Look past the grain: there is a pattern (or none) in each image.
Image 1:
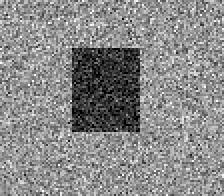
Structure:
one block
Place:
centre
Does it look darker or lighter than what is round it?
darker
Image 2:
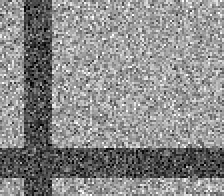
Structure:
bands of rows crossing bands of columns
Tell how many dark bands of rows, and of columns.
1 and 1
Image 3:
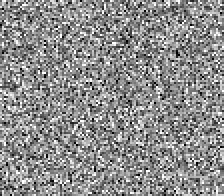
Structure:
only noise
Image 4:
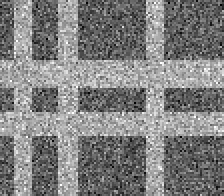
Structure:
bands of rows crossing bands of columns
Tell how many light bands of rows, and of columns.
2 and 3
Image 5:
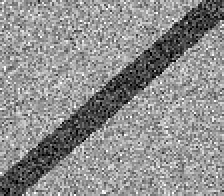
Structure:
a diagonal band
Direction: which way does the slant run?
bottom left to top right
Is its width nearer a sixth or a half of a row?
a sixth
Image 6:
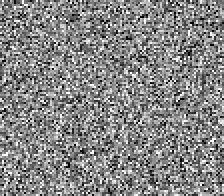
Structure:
only noise
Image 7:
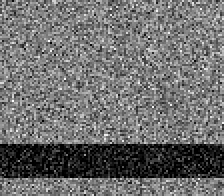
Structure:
one band of rows
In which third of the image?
bottom
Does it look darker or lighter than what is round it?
darker
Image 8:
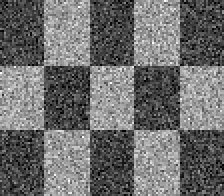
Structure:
a checkerboard
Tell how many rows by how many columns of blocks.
3 by 5
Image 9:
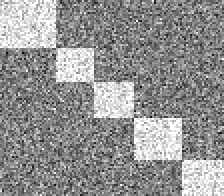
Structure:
blocks along the diagonal
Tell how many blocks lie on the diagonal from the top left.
5
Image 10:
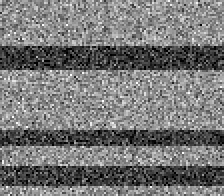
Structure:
bands of rows
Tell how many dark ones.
3
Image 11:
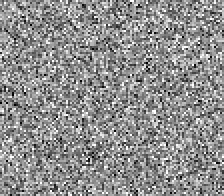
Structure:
only noise
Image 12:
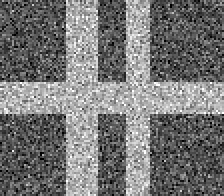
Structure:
bands of rows crossing bands of columns
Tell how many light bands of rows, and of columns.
1 and 2
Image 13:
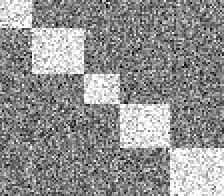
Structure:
blocks along the diagonal
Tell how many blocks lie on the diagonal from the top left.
5
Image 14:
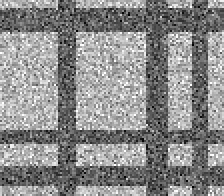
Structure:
bands of rows crossing bands of columns
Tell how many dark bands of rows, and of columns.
3 and 3
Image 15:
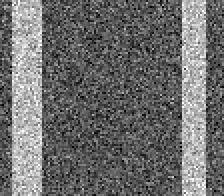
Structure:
bands of columns
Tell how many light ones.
2
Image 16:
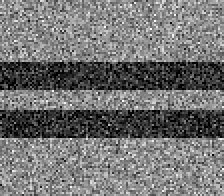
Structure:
bands of rows
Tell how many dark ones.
2
